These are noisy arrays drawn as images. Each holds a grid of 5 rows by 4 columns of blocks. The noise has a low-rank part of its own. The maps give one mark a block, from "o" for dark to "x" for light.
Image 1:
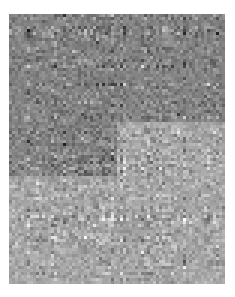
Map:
o o o o
o o o o
o o x x
x x x x
x x x x
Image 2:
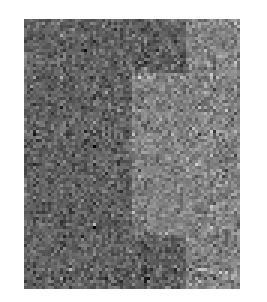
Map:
o o o x
o o x x
o o x x
o o x x
o o o x
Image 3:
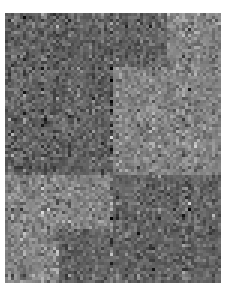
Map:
o o o x
o o x x
o o x x
x x o o
x o o o
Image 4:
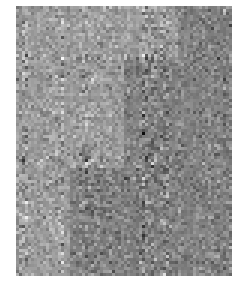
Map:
x x x o
x x o o
x x o o
x o o o
x o o o
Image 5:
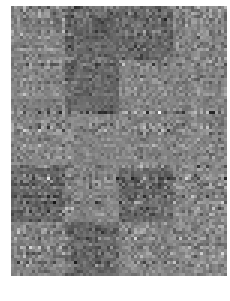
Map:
x o o x
x o x x
x x x x
o x o x
x o x x
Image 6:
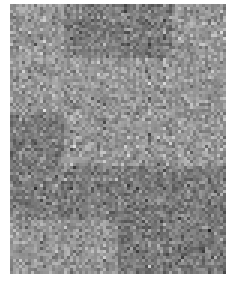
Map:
x o o x
x x x x
o x x x
o o o o
x x o o
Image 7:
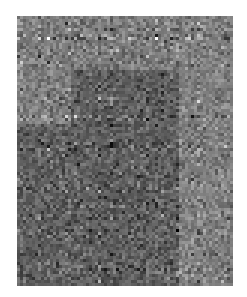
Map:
x x x x
x o o x
o o o x
o o o x
o o o x
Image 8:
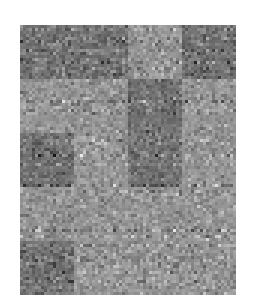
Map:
o o x o
x x o x
o x o x
x x x x
o x x x
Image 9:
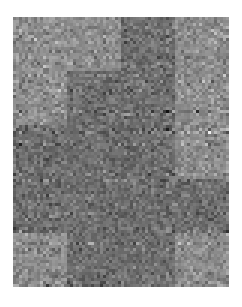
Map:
x x o x
x o o x
o o o x
o o o o
x o o x
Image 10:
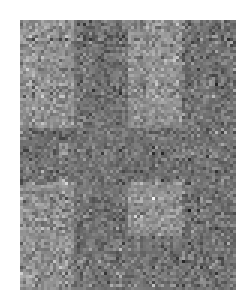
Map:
x o x o
x o x o
o o o o
x o x o
x o o o
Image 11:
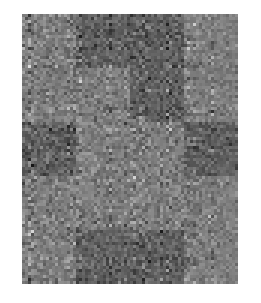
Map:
x o o x
x x o x
o x x o
x x x x
x o o x
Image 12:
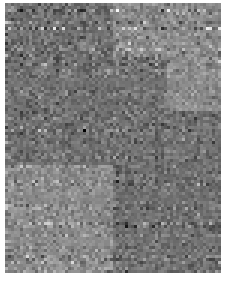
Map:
o o x x
o o o x
o o o o
x x o o
x x o o
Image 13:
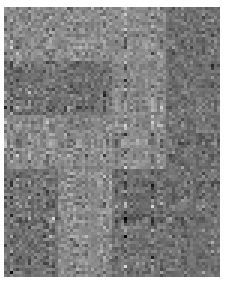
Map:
x x x o
o o x o
x x x o
o x o o
o x o o
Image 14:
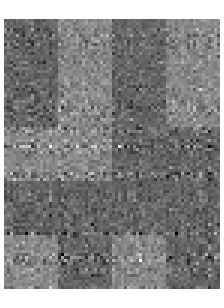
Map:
o x o x
o x o x
x x o o
o o o o
x o x o
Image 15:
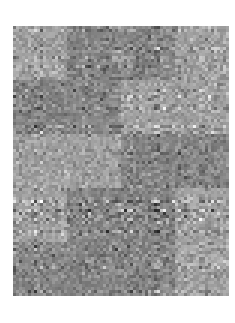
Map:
x o o x
o o x x
x x o o
x o o x
o o o x
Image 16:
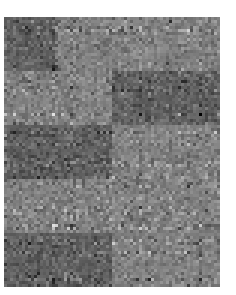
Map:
o x x x
x x o o
o o x x
x x x x
o o x x
